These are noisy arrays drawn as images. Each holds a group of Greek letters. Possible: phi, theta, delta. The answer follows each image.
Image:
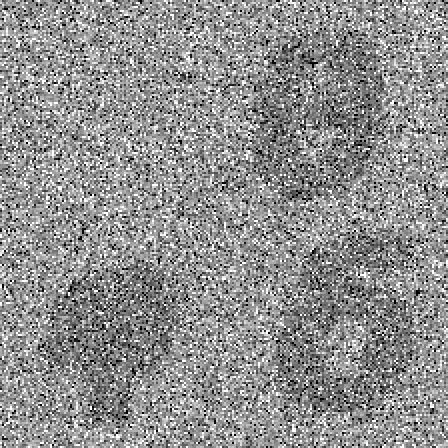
top right: dark theta; bottom left: dark phi; bottom right: dark delta
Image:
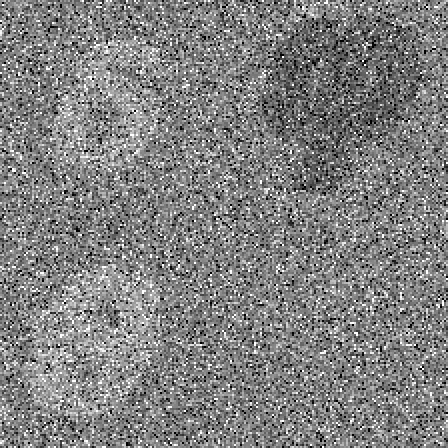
top left: light delta; top right: dark phi; bottom left: light theta
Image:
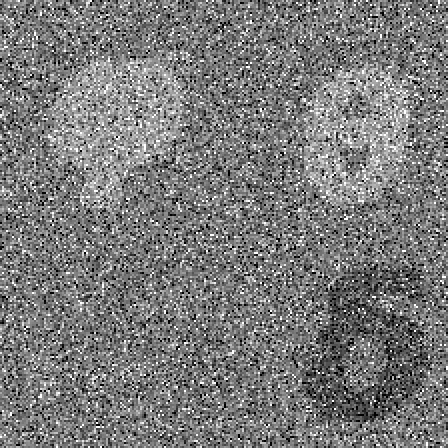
top left: light phi; top right: light theta; bottom right: dark delta
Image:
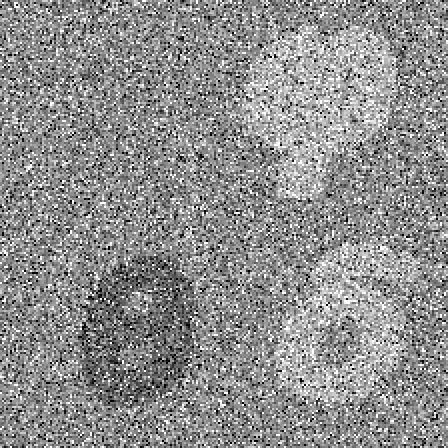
top right: light phi; bottom left: dark theta; bottom right: light delta
